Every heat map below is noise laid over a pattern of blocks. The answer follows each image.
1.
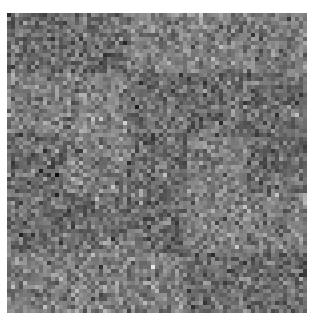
the same after a half turn
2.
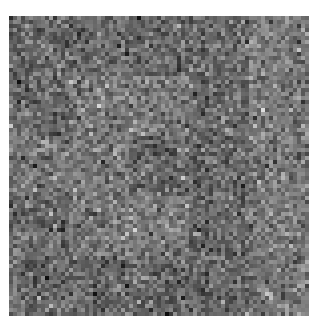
top and bottom mirror each other
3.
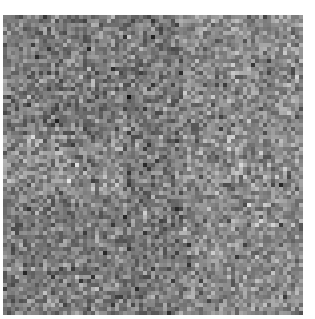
top and bottom mirror each other
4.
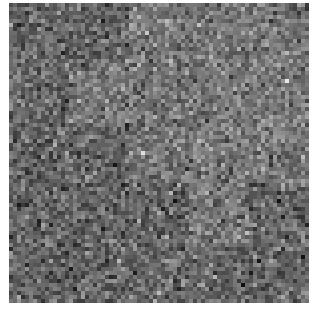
mirrored about the diagonal from the bottom left
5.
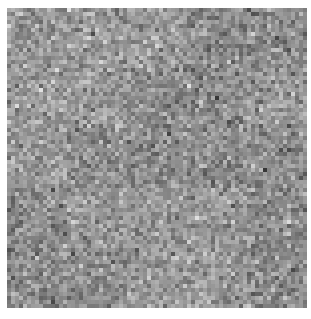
no symmetry
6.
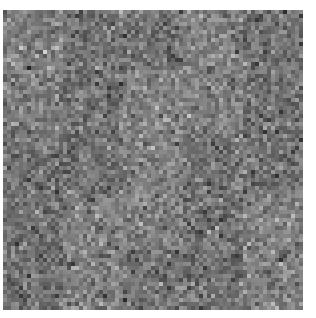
the same after a half turn
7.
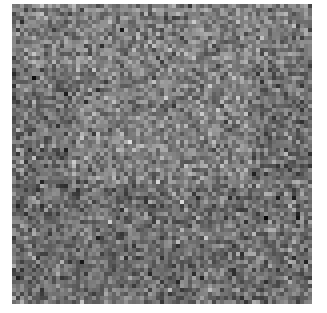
left and right mirror each other
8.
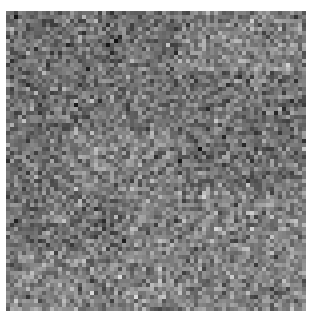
no symmetry
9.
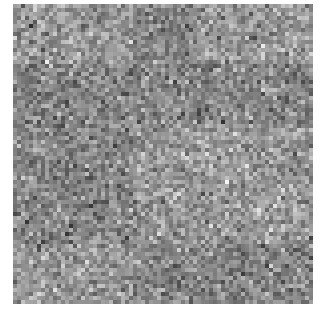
no symmetry
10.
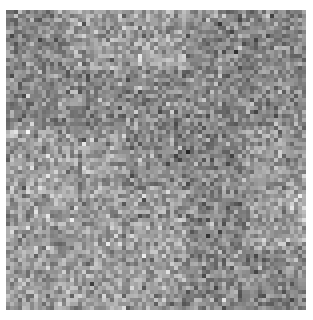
mirrored about the diagonal from the bottom left
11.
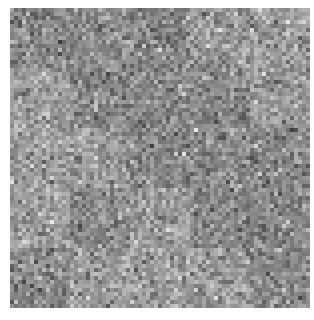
mirrored about the diagonal from the bottom left
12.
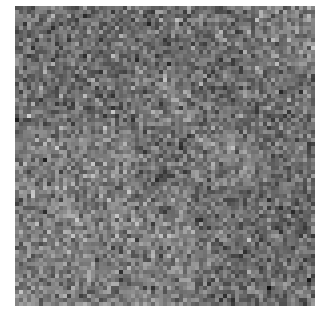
mirrored about the diagonal from the bottom left
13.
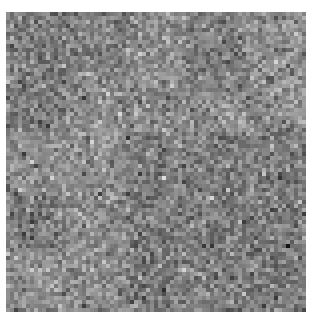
mirrored about the diagonal from the top left
